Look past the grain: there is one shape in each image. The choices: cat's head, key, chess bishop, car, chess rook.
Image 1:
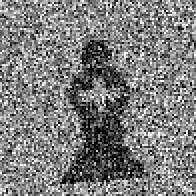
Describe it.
dark chess bishop
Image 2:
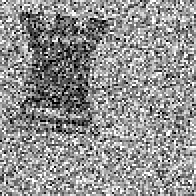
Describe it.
dark chess rook
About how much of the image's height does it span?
two thirds
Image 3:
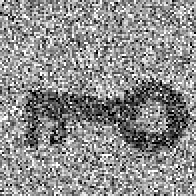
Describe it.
dark key
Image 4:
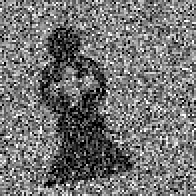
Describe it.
dark chess bishop
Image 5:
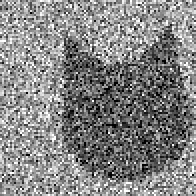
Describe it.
dark cat's head
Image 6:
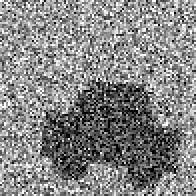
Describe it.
dark car
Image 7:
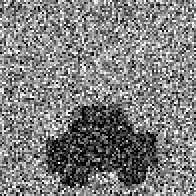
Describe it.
dark car
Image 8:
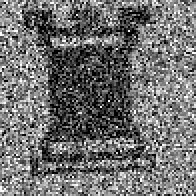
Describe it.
dark chess rook
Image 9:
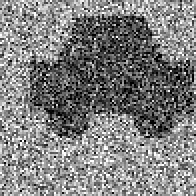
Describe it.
dark car
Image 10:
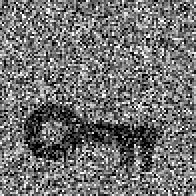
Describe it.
dark key
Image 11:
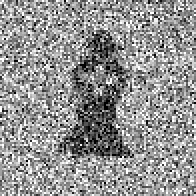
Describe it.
dark chess bishop
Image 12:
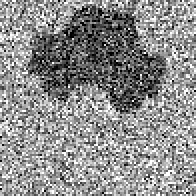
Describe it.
dark car
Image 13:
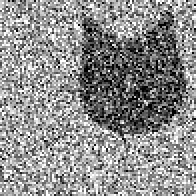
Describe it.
dark cat's head
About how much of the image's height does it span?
two thirds
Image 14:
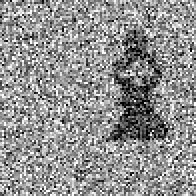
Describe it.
dark chess bishop
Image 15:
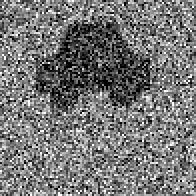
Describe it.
dark car
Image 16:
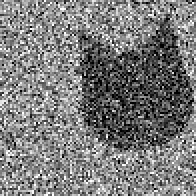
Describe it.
dark cat's head
